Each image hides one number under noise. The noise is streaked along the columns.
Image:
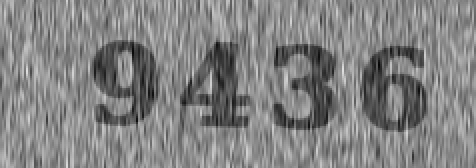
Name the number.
9436
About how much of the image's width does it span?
two thirds
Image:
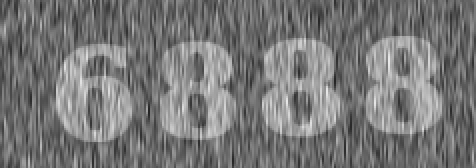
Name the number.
6888
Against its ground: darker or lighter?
lighter
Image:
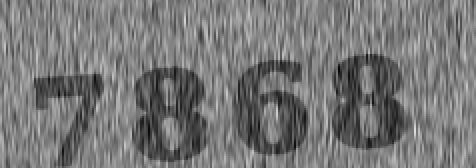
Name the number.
7868
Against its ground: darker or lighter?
darker
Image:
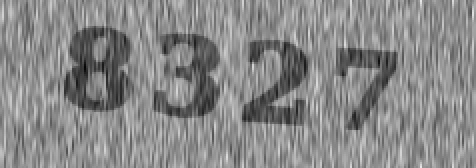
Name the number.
8327
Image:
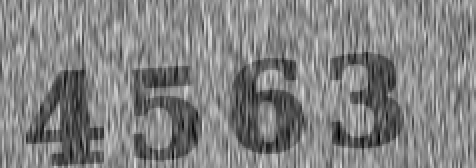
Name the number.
4563
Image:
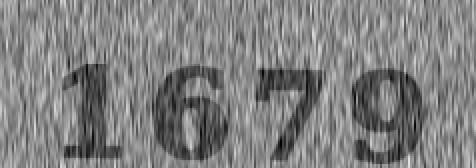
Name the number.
1679
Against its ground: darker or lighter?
darker
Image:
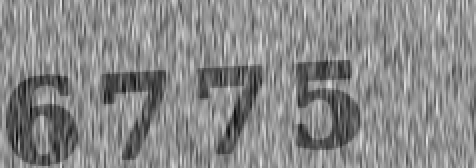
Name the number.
6775
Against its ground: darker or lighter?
darker
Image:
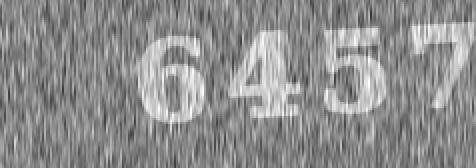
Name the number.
6457
